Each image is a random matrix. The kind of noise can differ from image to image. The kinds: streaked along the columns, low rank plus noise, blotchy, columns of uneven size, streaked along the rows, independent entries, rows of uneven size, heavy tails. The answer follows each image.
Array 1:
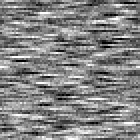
streaked along the rows
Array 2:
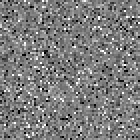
heavy tails
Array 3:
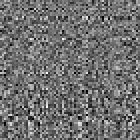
low rank plus noise
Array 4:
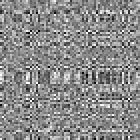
low rank plus noise
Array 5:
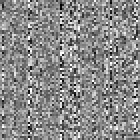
columns of uneven size
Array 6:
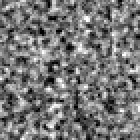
blotchy
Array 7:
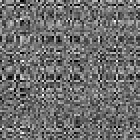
low rank plus noise
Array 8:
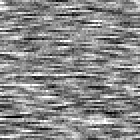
streaked along the rows
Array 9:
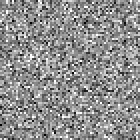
independent entries
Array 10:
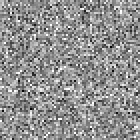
independent entries
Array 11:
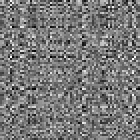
low rank plus noise
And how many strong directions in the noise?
two
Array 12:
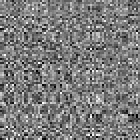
low rank plus noise
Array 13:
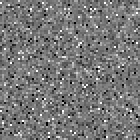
heavy tails
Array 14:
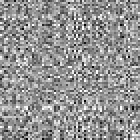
low rank plus noise
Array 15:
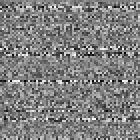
rows of uneven size
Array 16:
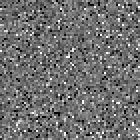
heavy tails
